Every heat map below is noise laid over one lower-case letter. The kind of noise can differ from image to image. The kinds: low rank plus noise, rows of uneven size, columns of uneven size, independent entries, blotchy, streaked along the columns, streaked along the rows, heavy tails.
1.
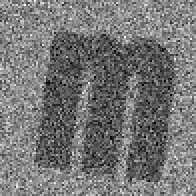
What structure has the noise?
independent entries
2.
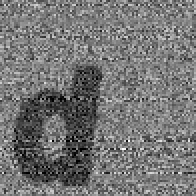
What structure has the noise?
rows of uneven size
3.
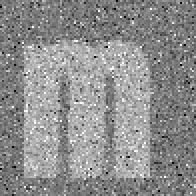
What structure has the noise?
heavy tails
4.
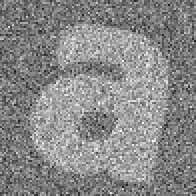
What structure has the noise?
independent entries
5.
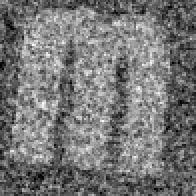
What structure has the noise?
blotchy
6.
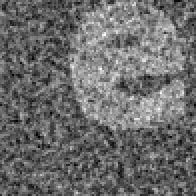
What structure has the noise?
blotchy
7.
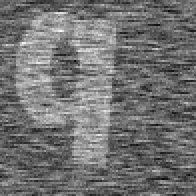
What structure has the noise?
streaked along the rows
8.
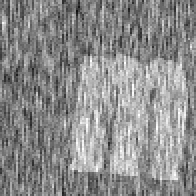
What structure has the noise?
streaked along the columns
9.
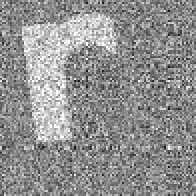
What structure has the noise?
low rank plus noise
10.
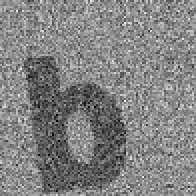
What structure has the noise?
low rank plus noise
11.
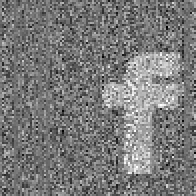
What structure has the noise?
columns of uneven size
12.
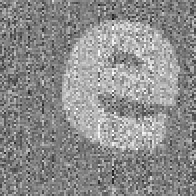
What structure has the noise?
columns of uneven size
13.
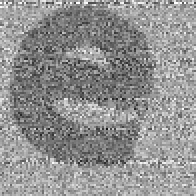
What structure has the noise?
rows of uneven size
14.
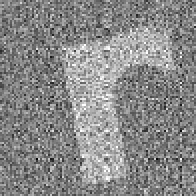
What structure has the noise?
low rank plus noise
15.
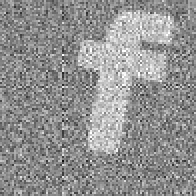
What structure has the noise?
low rank plus noise
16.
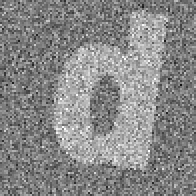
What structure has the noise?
independent entries
